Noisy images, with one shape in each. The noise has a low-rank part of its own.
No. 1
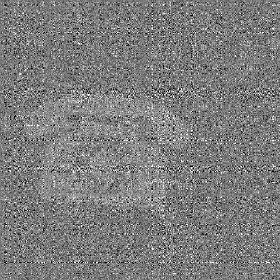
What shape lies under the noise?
telephone
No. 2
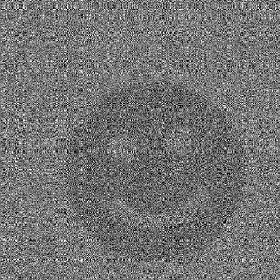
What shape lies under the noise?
smiling face
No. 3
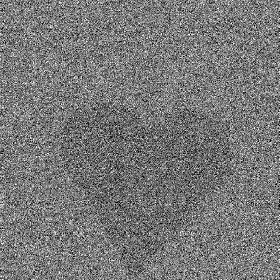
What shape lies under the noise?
heart
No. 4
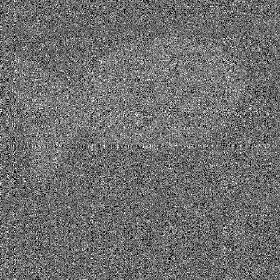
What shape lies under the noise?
fish
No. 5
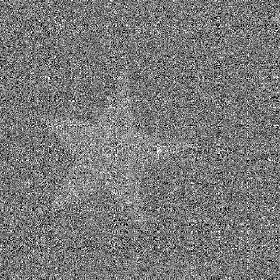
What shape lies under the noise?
star
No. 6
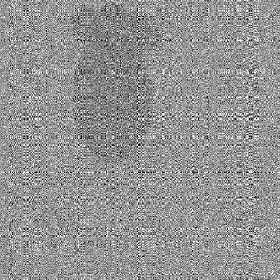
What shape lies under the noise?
footprint
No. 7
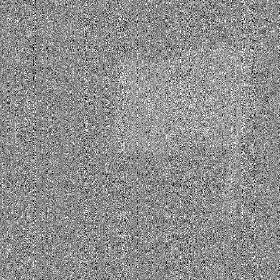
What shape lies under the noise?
flag
